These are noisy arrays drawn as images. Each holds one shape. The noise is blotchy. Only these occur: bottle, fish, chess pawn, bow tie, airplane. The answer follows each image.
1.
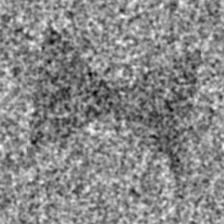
dark bow tie
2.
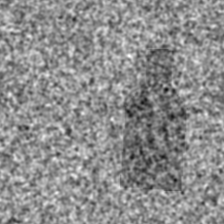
dark bottle
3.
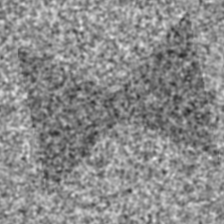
dark bow tie
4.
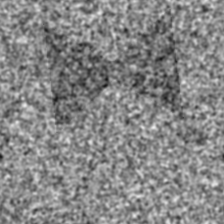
dark bow tie
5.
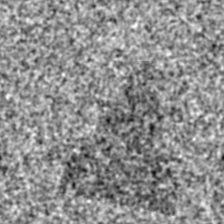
dark chess pawn
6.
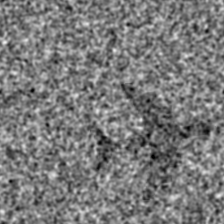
dark airplane
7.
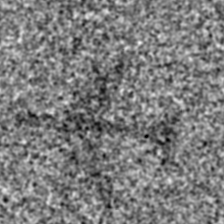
dark airplane
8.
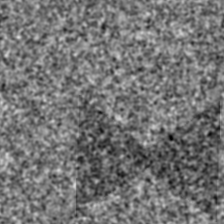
dark bow tie
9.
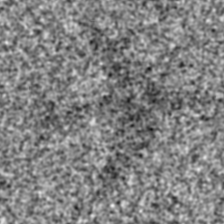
dark airplane
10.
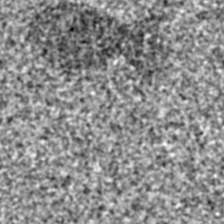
dark fish
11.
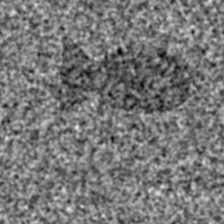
dark fish
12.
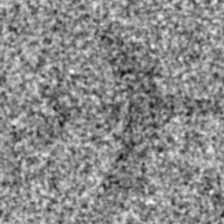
dark airplane
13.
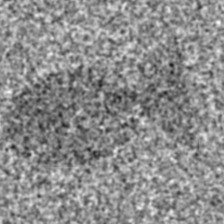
dark fish
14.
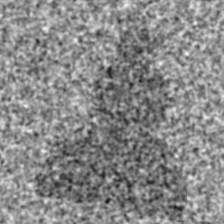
dark chess pawn
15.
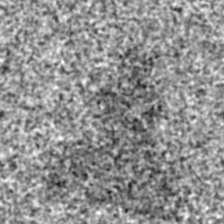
dark chess pawn
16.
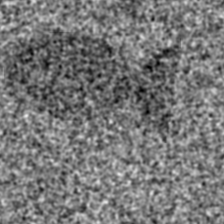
dark fish
